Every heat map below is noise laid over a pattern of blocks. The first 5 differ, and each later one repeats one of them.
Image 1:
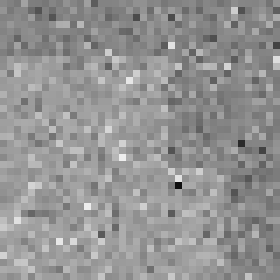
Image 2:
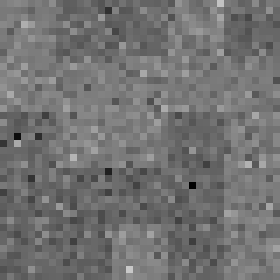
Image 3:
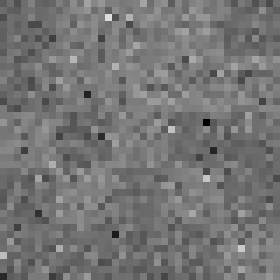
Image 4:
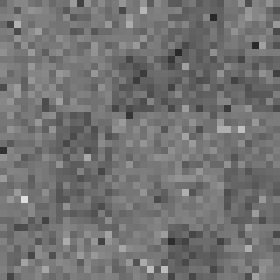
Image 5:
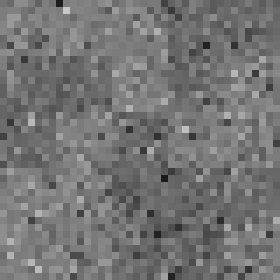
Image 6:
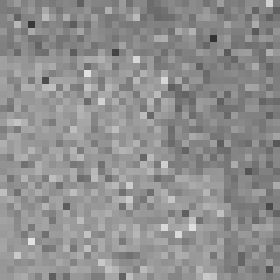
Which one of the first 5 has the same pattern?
1
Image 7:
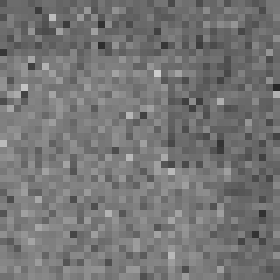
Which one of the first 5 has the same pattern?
1
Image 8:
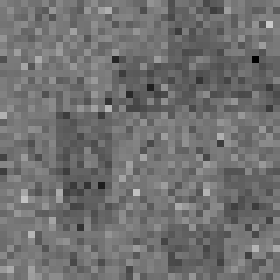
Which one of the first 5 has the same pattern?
4
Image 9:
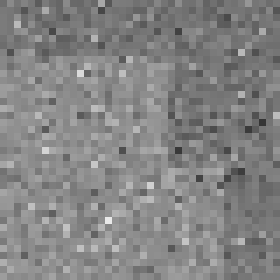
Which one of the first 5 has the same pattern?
1
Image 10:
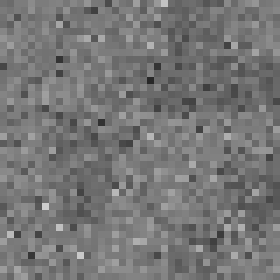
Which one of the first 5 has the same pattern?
4
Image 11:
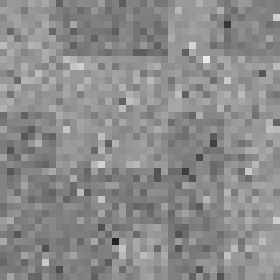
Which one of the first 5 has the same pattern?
2
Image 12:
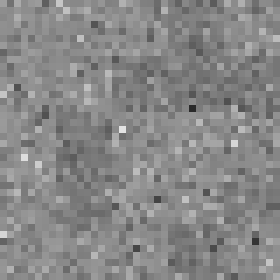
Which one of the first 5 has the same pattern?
4
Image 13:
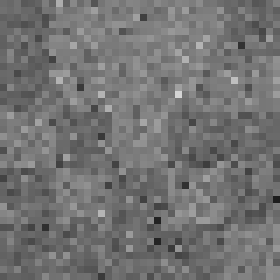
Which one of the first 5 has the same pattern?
3
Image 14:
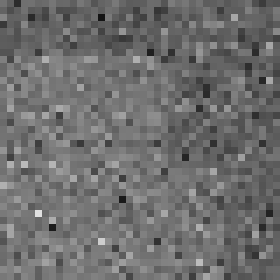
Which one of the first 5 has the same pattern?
1
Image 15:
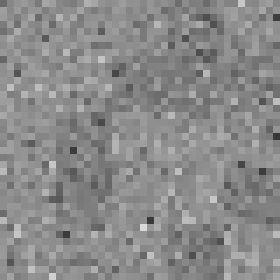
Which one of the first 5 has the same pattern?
4
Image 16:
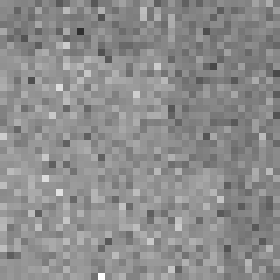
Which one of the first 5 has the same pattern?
1
